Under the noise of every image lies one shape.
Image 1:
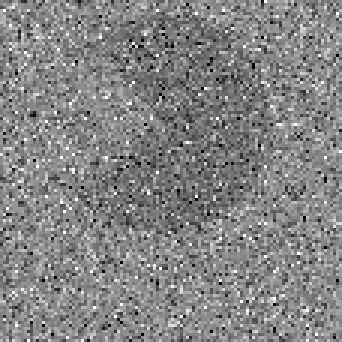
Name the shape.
disc with a wedge cut out
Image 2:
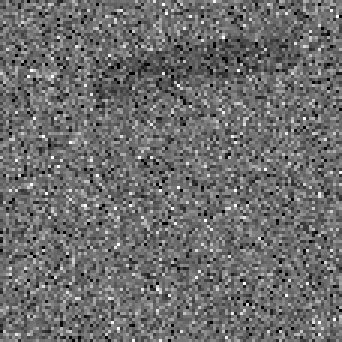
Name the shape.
bar
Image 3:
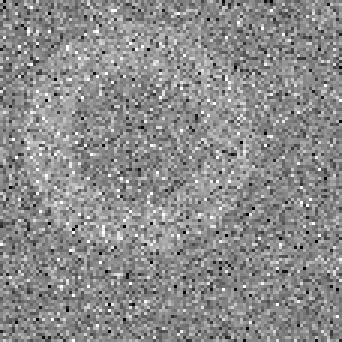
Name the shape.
ring
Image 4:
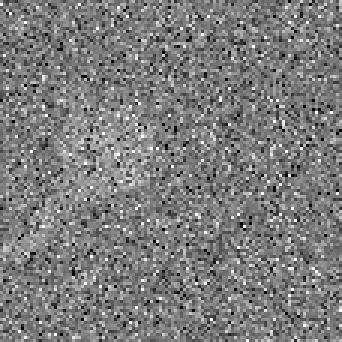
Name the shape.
lollipop
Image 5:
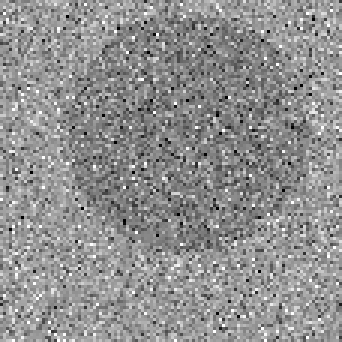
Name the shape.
disc
